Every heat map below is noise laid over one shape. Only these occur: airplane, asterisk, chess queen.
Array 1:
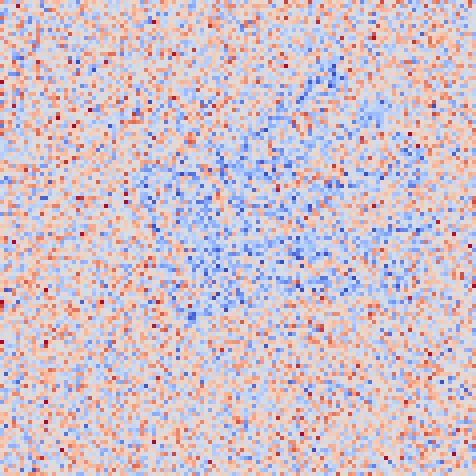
chess queen
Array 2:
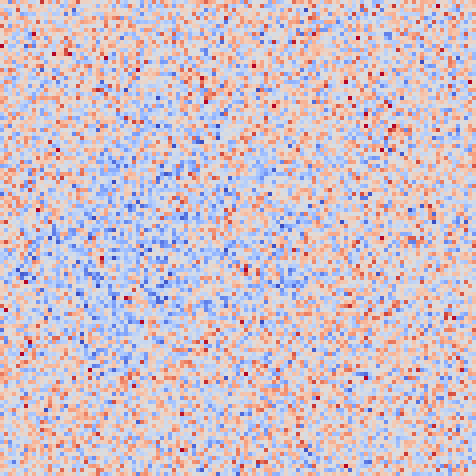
chess queen
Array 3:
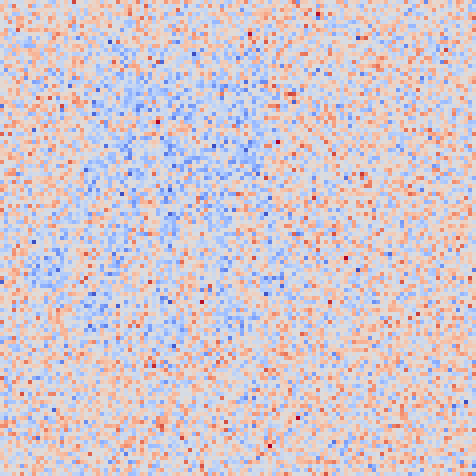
chess queen
